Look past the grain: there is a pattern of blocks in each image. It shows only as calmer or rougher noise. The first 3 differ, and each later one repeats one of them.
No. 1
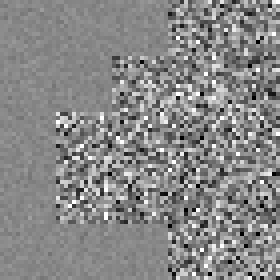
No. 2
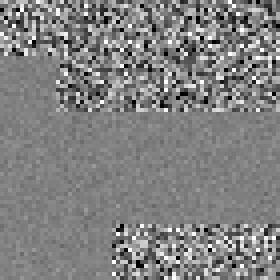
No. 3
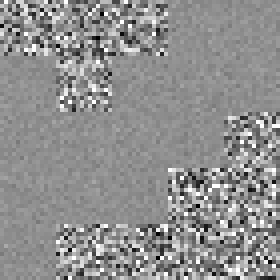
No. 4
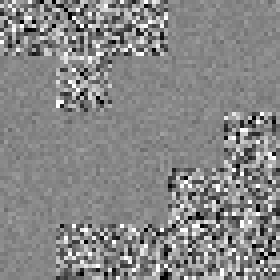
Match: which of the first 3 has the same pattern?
3
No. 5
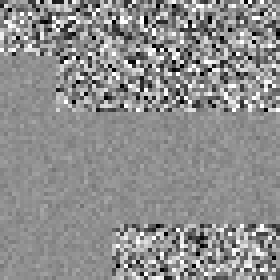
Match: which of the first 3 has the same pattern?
2
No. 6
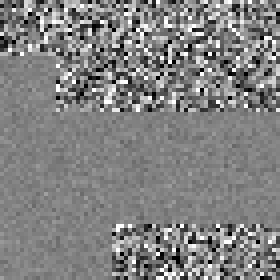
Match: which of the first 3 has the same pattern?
2
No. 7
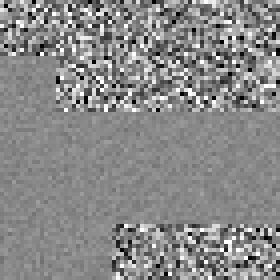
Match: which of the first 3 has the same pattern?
2
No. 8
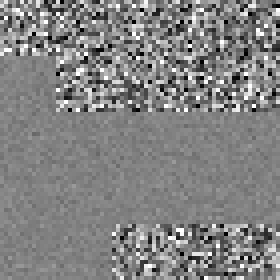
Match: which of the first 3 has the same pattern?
2
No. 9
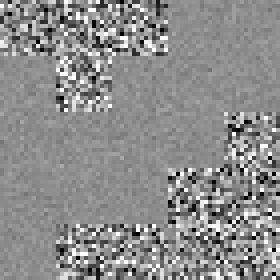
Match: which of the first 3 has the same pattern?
3
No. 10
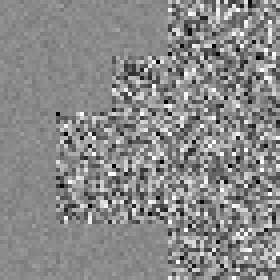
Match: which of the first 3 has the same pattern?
1
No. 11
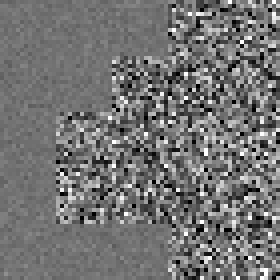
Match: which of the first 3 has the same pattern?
1
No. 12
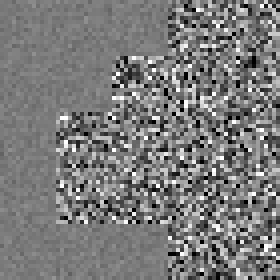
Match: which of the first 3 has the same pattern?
1
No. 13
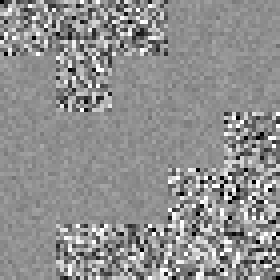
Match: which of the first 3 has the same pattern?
3
